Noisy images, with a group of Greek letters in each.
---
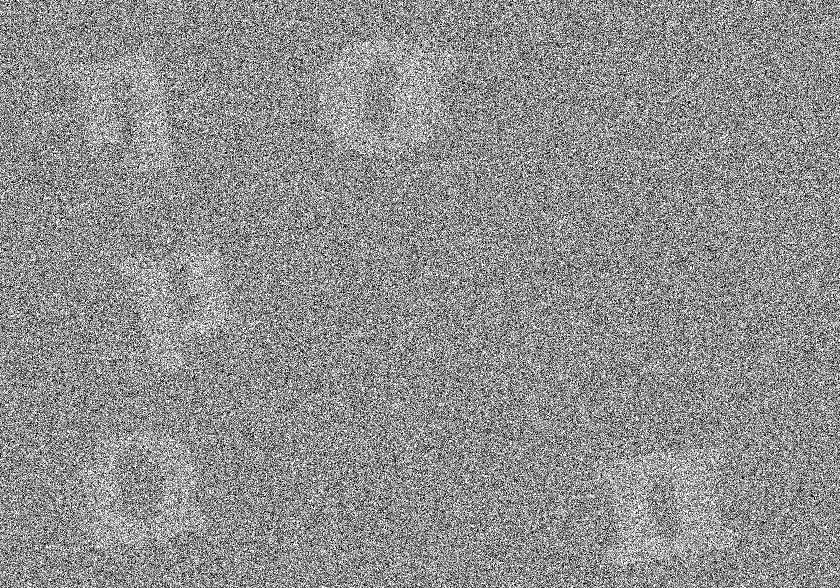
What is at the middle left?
mu
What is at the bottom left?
omega
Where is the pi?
bottom right
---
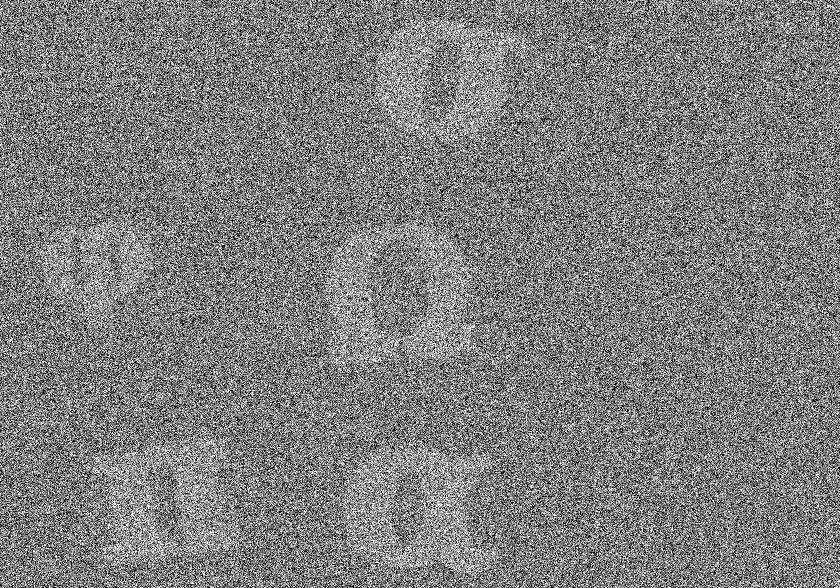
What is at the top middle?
sigma
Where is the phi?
middle left
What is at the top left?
nothing
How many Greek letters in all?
5
